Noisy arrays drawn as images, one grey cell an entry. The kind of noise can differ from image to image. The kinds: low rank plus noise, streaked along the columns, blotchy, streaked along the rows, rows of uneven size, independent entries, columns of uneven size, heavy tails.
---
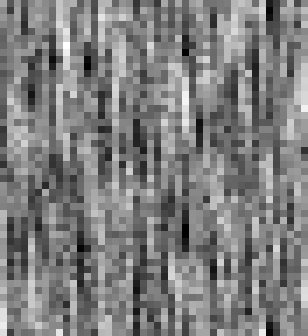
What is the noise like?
streaked along the columns
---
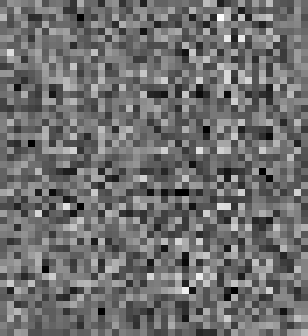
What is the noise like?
low rank plus noise
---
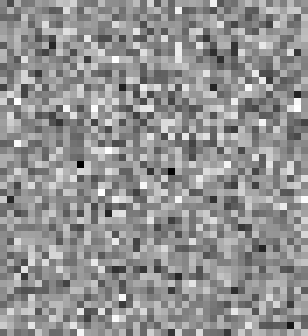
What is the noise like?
independent entries
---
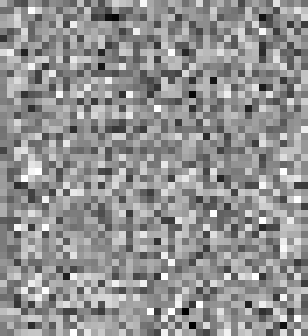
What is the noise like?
low rank plus noise
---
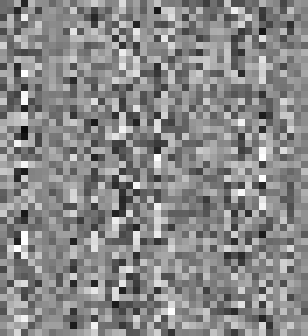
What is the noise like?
columns of uneven size
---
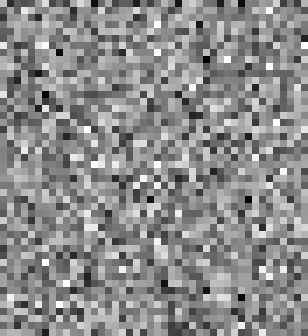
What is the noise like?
independent entries
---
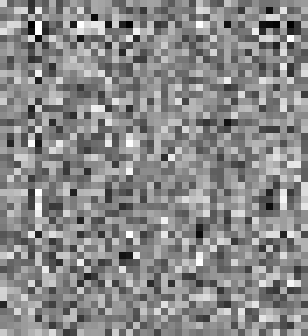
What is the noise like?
low rank plus noise
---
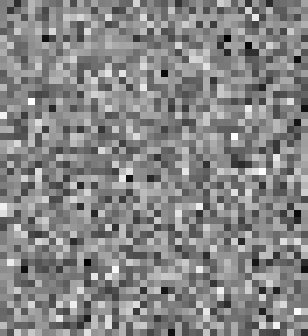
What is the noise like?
independent entries
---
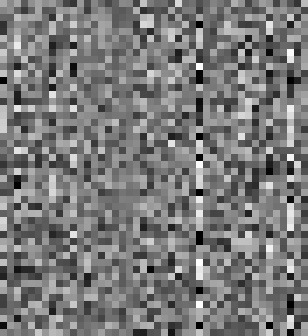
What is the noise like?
columns of uneven size
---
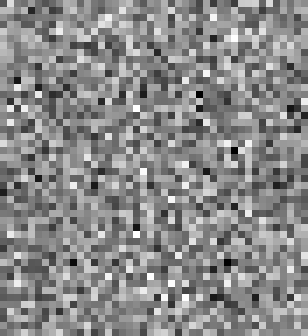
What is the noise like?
independent entries
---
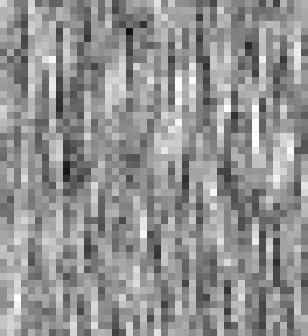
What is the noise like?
streaked along the columns
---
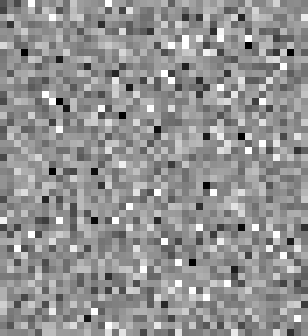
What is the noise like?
heavy tails
